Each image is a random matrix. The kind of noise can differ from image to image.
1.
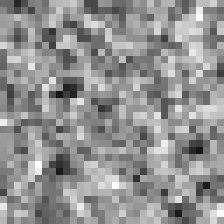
blotchy
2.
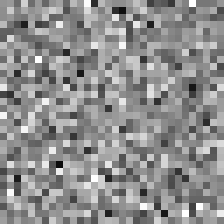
independent entries
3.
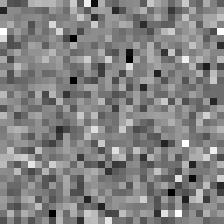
heavy tails
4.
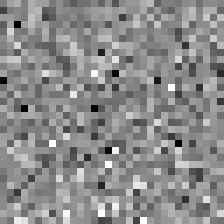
heavy tails
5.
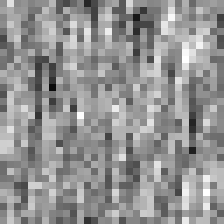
streaked along the columns
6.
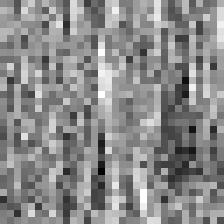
streaked along the columns
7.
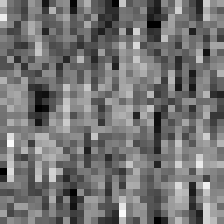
streaked along the columns
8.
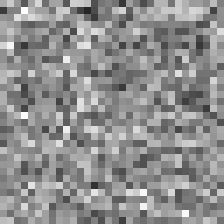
low rank plus noise
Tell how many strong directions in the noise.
two
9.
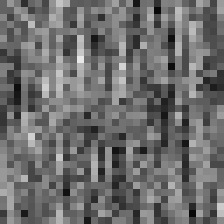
streaked along the columns
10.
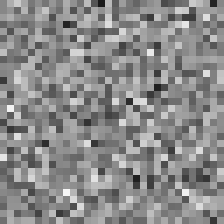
independent entries
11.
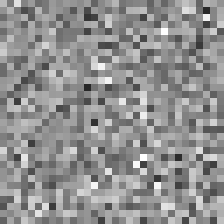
independent entries
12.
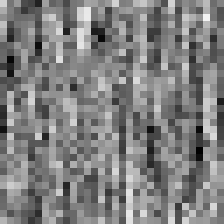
streaked along the columns
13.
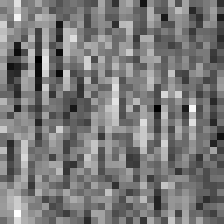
streaked along the columns
